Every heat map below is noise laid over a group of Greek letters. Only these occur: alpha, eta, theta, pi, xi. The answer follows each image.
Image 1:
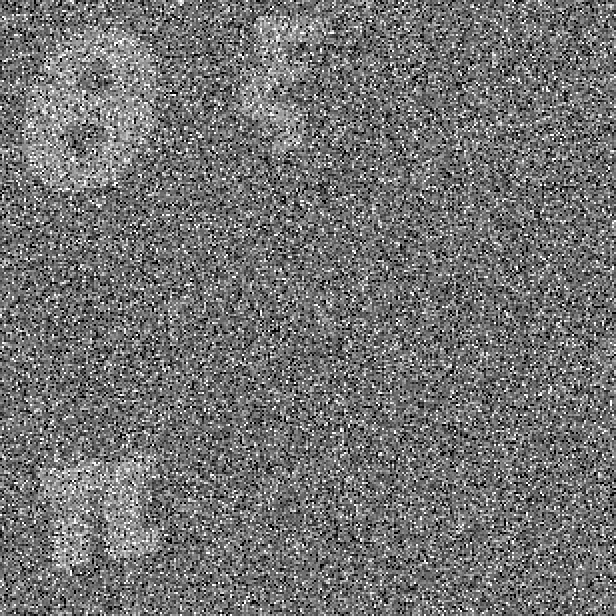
top left: theta; top middle: xi; bottom left: pi
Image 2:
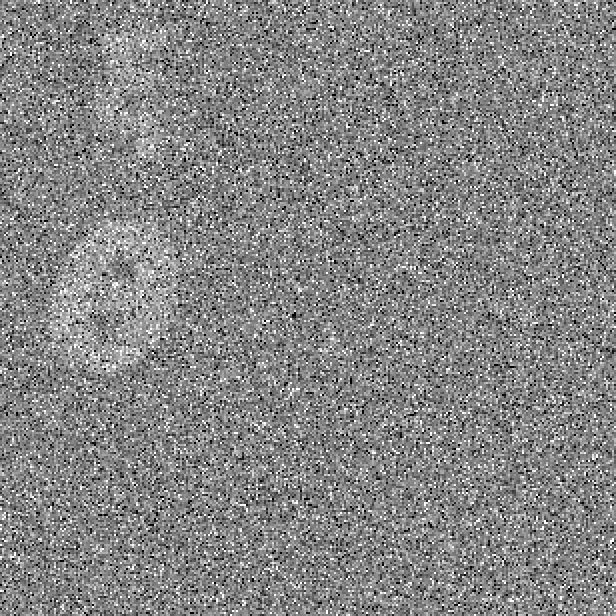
top left: xi; middle left: theta
